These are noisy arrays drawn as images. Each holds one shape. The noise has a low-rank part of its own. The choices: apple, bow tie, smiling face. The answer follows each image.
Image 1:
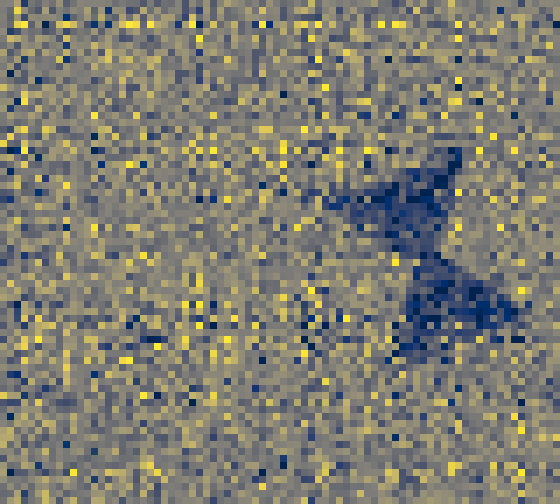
bow tie
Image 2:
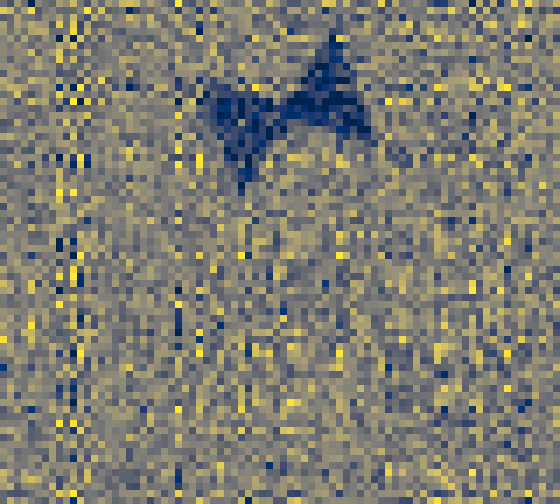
bow tie
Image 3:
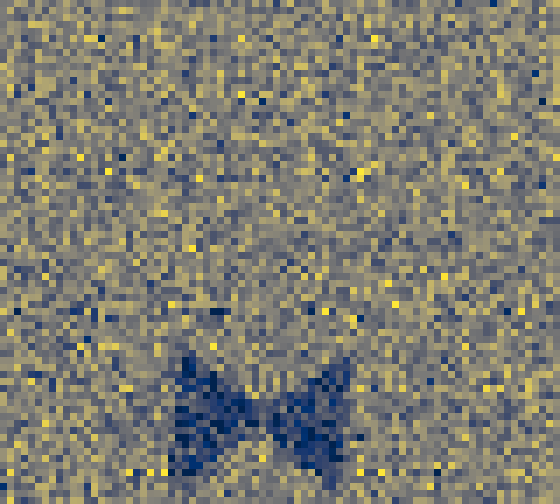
bow tie
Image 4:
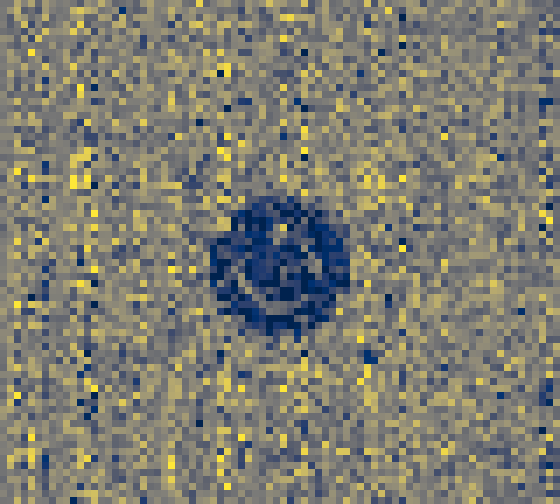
smiling face
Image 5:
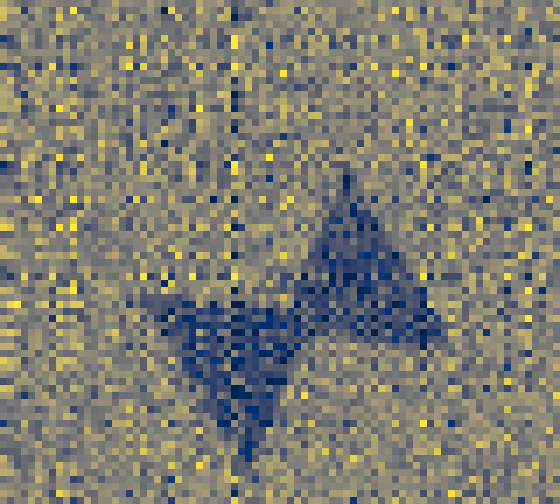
bow tie
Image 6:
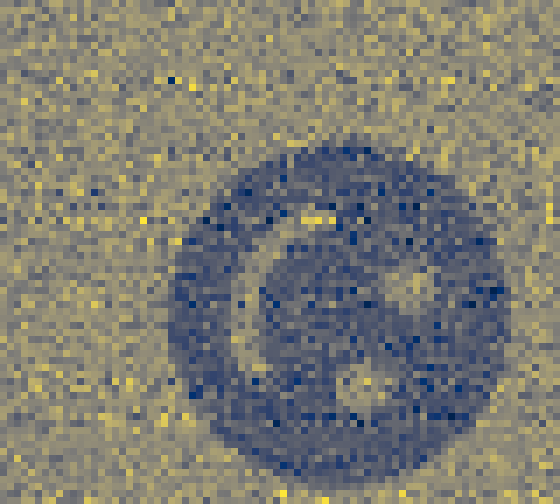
smiling face
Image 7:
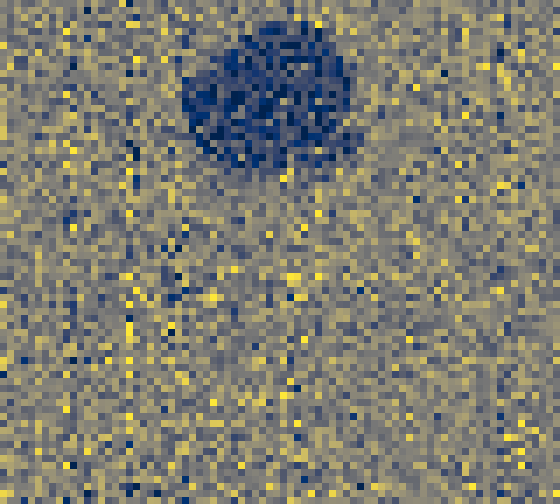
apple
